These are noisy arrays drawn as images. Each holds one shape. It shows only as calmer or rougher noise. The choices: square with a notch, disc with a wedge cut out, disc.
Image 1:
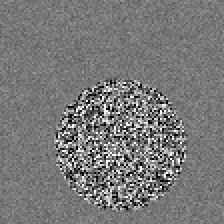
disc
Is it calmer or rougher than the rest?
rougher
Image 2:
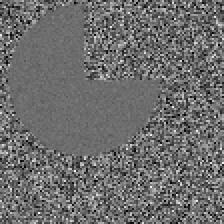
disc with a wedge cut out
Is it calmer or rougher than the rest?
calmer
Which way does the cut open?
up and right
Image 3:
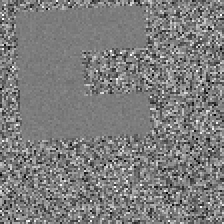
square with a notch
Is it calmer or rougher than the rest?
calmer
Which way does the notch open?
right
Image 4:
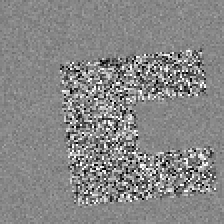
square with a notch
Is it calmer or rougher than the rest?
rougher
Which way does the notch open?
right
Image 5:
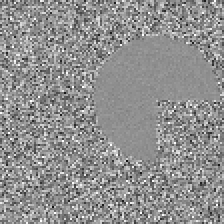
disc with a wedge cut out
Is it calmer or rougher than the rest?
calmer
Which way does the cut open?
down and right
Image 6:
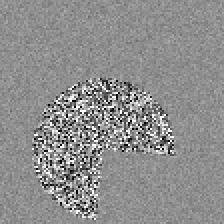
disc with a wedge cut out
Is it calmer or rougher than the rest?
rougher
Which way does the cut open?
down and right
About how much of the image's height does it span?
two thirds
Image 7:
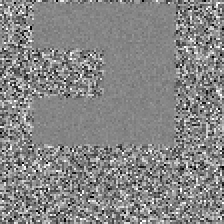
square with a notch
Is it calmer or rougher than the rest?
calmer
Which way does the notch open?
left
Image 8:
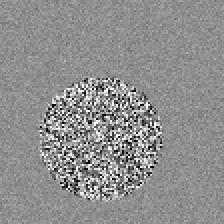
disc
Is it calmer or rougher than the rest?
rougher
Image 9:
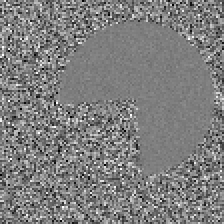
disc with a wedge cut out
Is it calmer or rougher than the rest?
calmer
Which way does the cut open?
down and left
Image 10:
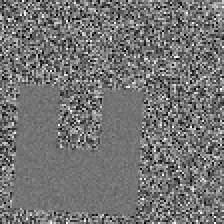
square with a notch
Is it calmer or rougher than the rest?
calmer
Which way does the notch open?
up
